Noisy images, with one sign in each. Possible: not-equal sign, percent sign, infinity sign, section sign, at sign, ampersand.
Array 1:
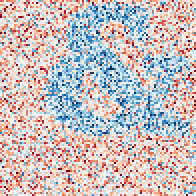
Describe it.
blue ampersand
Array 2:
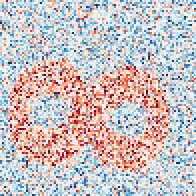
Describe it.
red infinity sign
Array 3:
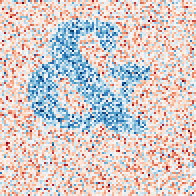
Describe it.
blue ampersand
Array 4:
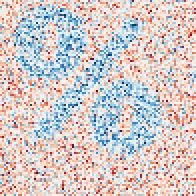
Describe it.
blue percent sign
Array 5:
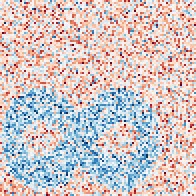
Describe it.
blue infinity sign
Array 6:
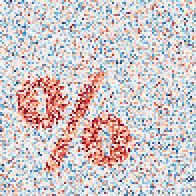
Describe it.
red percent sign
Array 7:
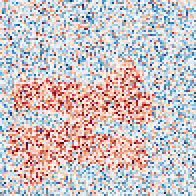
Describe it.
red not-equal sign
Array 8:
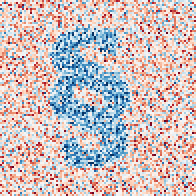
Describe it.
blue section sign
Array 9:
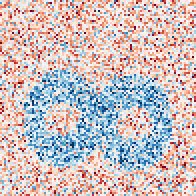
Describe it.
blue infinity sign
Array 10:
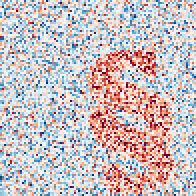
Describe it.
red section sign
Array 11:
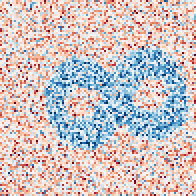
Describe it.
blue infinity sign
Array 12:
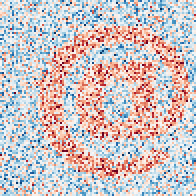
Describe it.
red at sign
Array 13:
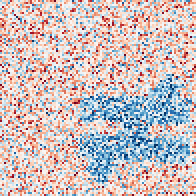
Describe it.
blue not-equal sign
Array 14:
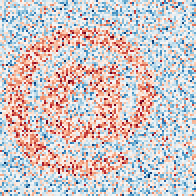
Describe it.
red at sign
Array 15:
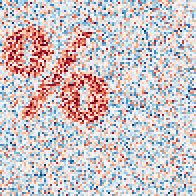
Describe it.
red percent sign
